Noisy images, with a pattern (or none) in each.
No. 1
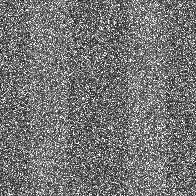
vertical stripes
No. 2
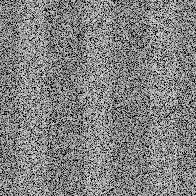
vertical stripes
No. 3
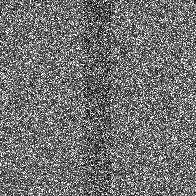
one vertical stripe
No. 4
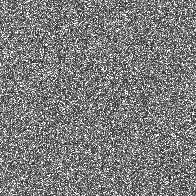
only noise
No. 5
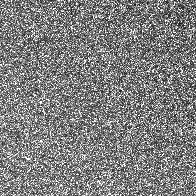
a smooth slope
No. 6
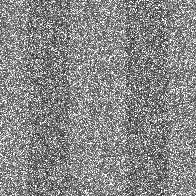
vertical stripes
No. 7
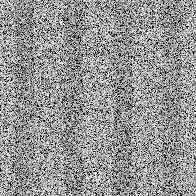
vertical stripes
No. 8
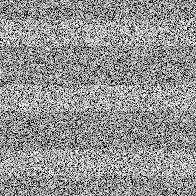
horizontal stripes
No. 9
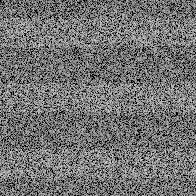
horizontal stripes
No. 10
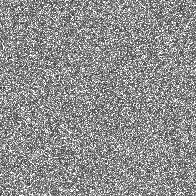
only noise
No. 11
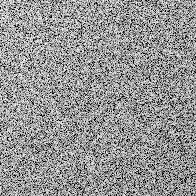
a smooth slope
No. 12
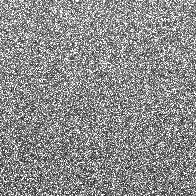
a smooth slope
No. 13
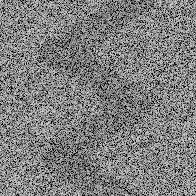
a wavy band
